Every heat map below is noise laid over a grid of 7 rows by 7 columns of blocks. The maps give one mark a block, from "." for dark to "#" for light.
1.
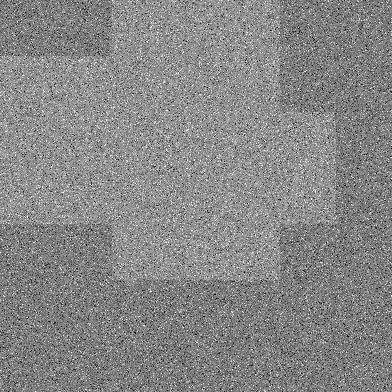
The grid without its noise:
. . # # # . .
# # # # # . .
# # # # # # .
# # # # # # .
. . # # # . .
. . . . . . .
. . . . . . .
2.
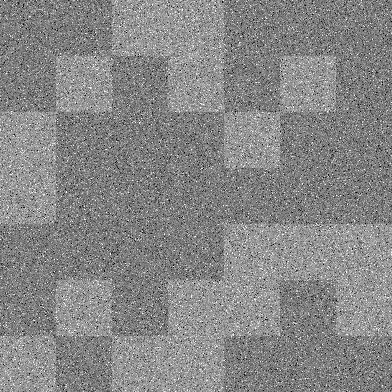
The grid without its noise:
. . # # . . .
. # . # . # .
# . . . # . .
# . . . . . .
. . . . # # #
. # . # # . #
# . # # . . .
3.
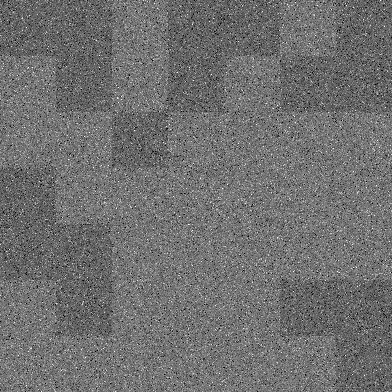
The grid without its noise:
. . # . . # .
# . # . # . .
# # . # # # #
. # # # # # #
. . # # # # #
# . # # # . .
# # # # # # .
